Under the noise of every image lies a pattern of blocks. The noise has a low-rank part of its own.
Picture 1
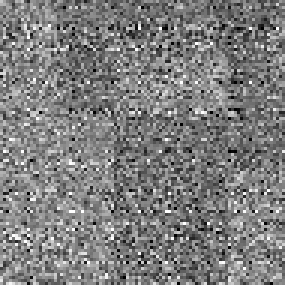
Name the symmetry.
no symmetry
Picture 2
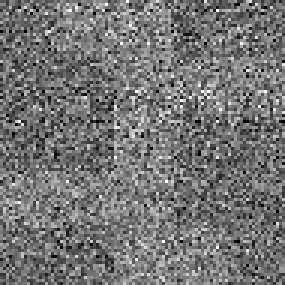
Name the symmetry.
the same after a half turn
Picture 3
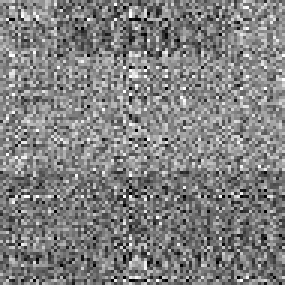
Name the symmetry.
left and right mirror each other
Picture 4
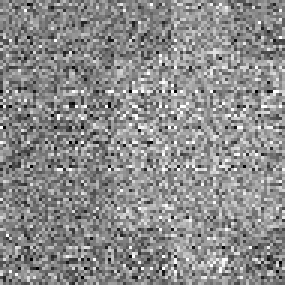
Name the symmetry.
top and bottom mirror each other
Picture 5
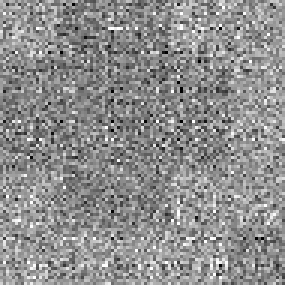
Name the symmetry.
mirrored about the diagonal from the top left
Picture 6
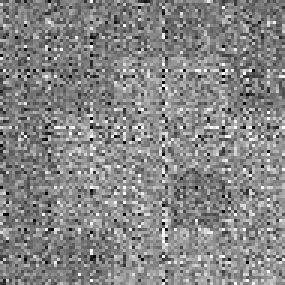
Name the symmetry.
mirrored about the diagonal from the top left
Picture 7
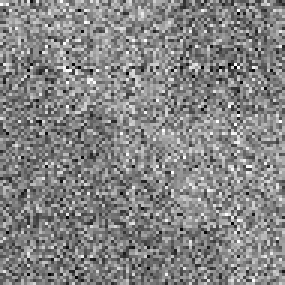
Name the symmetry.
mirrored about the diagonal from the bottom left
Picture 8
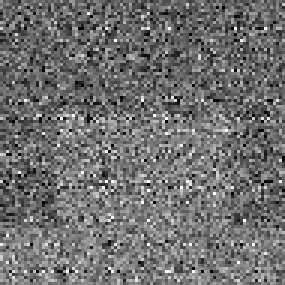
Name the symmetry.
left and right mirror each other
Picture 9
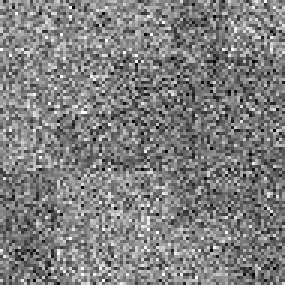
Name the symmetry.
no symmetry
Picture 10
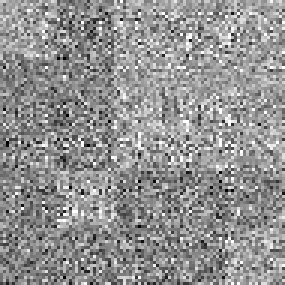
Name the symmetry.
mirrored about the diagonal from the bottom left
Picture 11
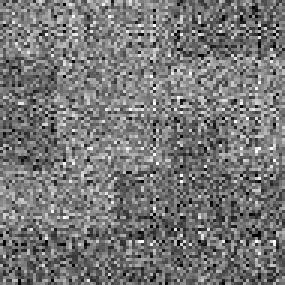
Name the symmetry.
no symmetry
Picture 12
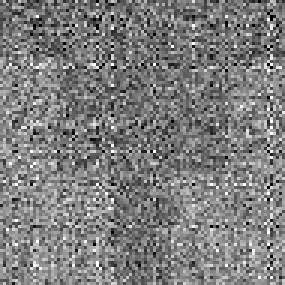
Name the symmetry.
left and right mirror each other
